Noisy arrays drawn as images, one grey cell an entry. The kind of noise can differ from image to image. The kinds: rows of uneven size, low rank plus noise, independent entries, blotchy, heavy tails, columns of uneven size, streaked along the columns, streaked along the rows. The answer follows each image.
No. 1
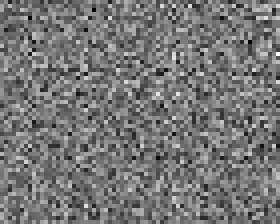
low rank plus noise
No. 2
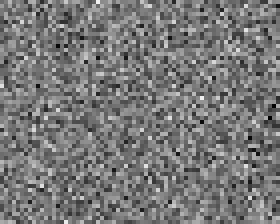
independent entries
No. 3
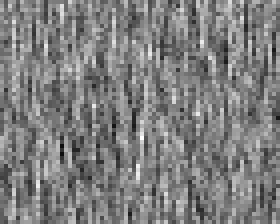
streaked along the columns
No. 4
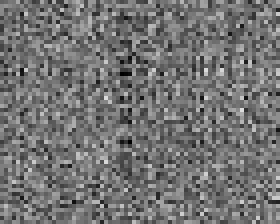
low rank plus noise
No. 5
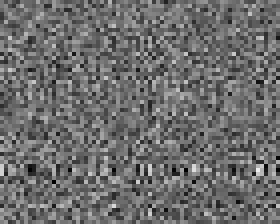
low rank plus noise
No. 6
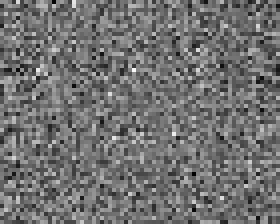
low rank plus noise
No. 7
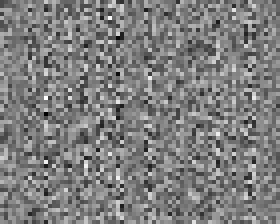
columns of uneven size
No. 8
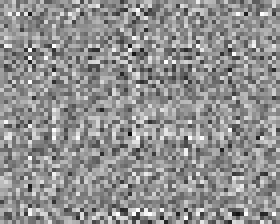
low rank plus noise
